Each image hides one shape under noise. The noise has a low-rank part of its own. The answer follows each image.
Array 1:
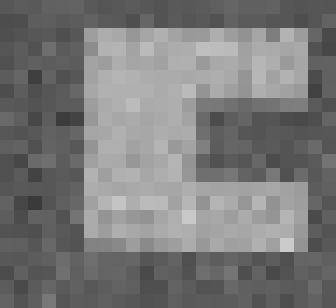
light square with a notch
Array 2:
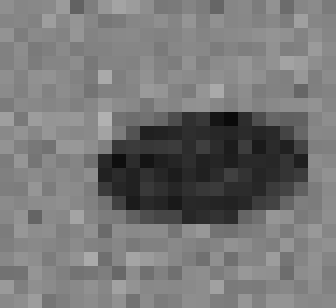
dark ellipse
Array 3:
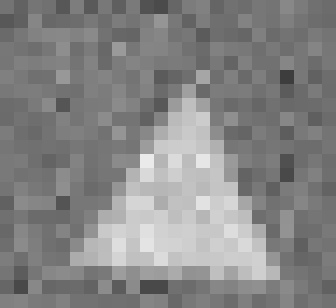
light triangle
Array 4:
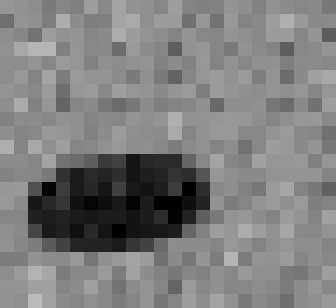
dark ellipse
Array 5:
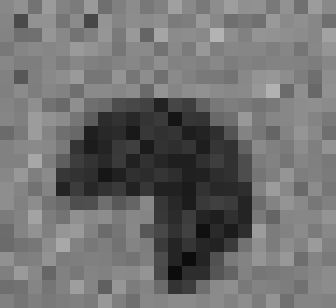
dark disc with a wedge cut out
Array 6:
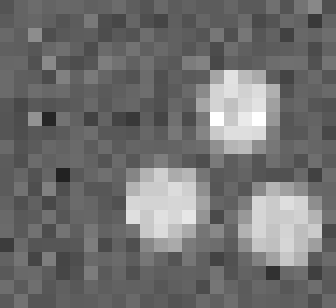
light three dots
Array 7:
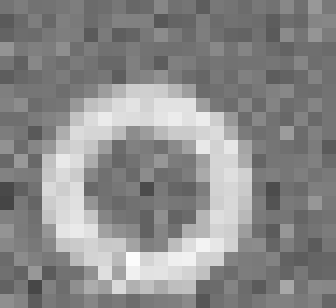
light ring
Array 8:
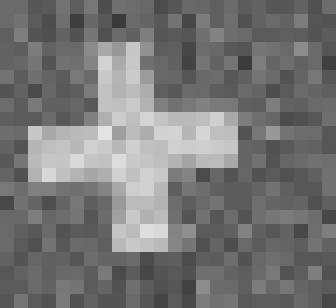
light cross
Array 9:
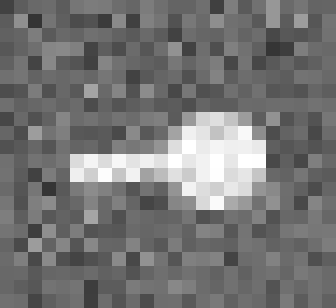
light lollipop
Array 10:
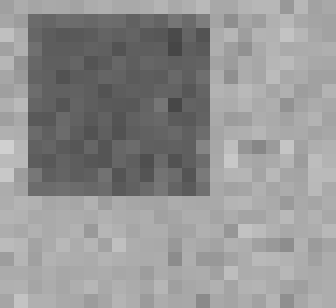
dark square
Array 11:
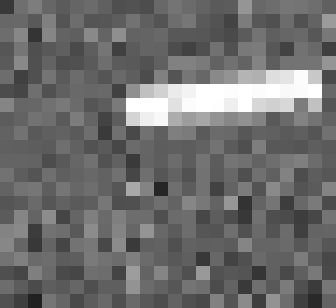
light bar
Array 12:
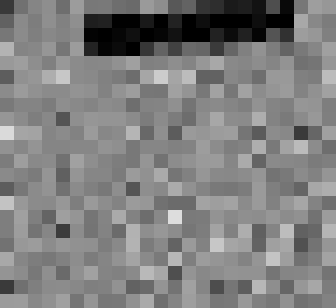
dark bar
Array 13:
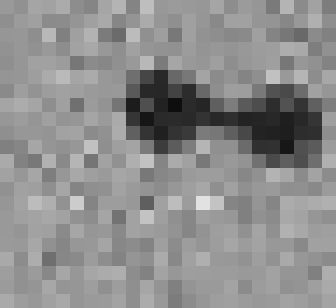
dark dumbbell
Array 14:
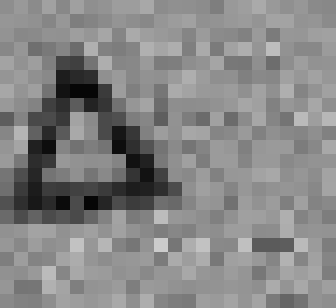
dark triangle frame
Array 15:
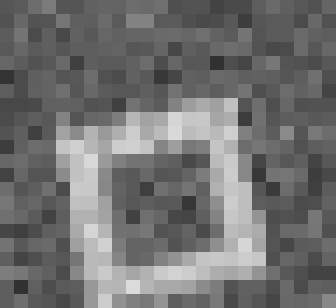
light square frame
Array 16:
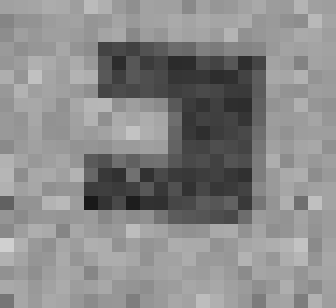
dark square with a notch
